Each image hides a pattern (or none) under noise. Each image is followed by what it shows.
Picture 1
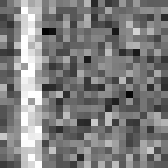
one vertical stripe
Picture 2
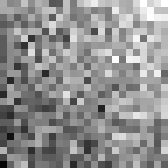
a smooth slope
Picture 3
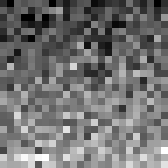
a smooth slope
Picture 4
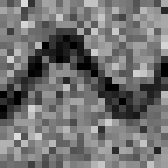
a wavy band
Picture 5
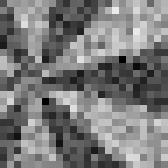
spokes from one point
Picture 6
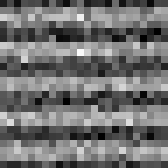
horizontal stripes
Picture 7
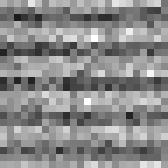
horizontal stripes
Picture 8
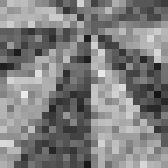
spokes from one point
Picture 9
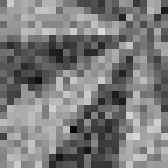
spokes from one point
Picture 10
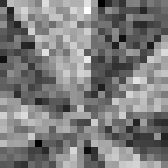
spokes from one point
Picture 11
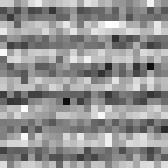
horizontal stripes
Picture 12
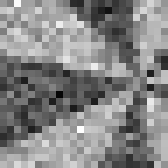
spokes from one point
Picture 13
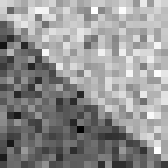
a sharp edge
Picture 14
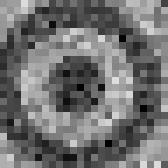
rings round one point
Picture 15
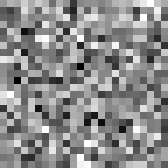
only noise
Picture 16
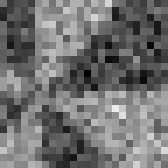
spokes from one point
